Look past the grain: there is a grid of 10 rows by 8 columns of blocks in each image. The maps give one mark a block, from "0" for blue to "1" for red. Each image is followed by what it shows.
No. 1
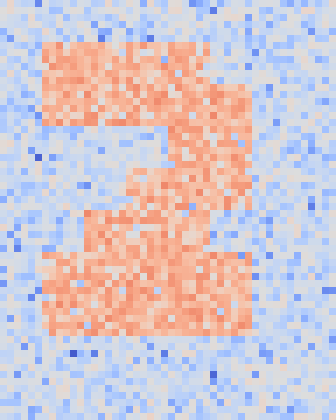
00000000
01111000
01111100
00001100
00011100
00111000
01111100
01111100
00000000
00000000
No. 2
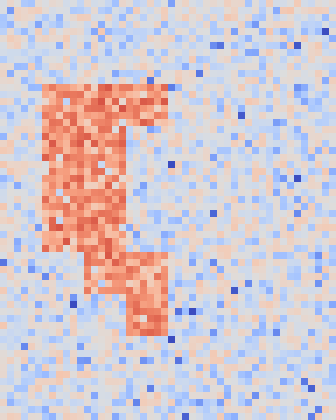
00000000
00000000
01110000
01100000
01100000
01100000
00110000
00010000
00000000
00000000
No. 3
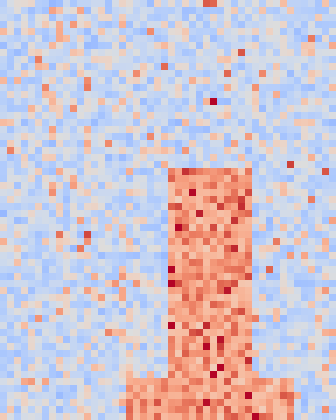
00000000
00000000
00000000
00000000
00001100
00001100
00001100
00001100
00001100
00011110
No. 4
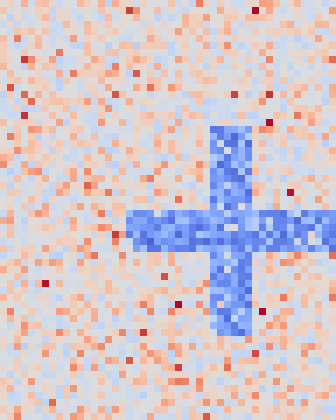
11111111
11111111
11111111
11111011
11111011
11100000
11111011
11111011
11111111
11111111
